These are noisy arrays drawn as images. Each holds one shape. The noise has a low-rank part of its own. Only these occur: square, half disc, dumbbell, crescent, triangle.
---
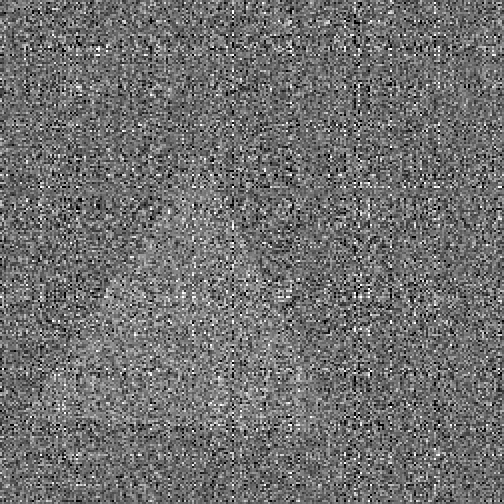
triangle
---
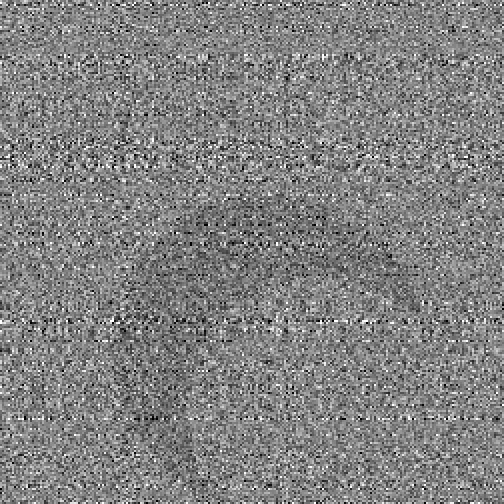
crescent
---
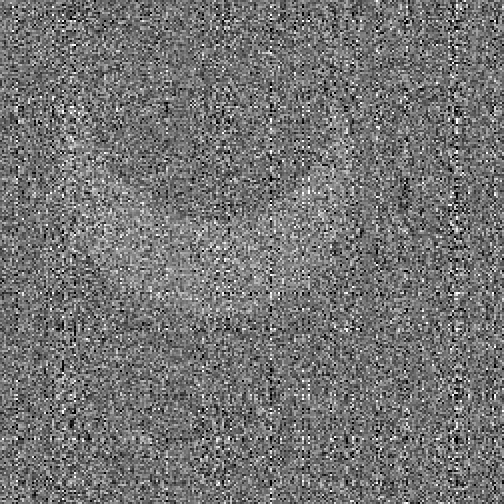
crescent
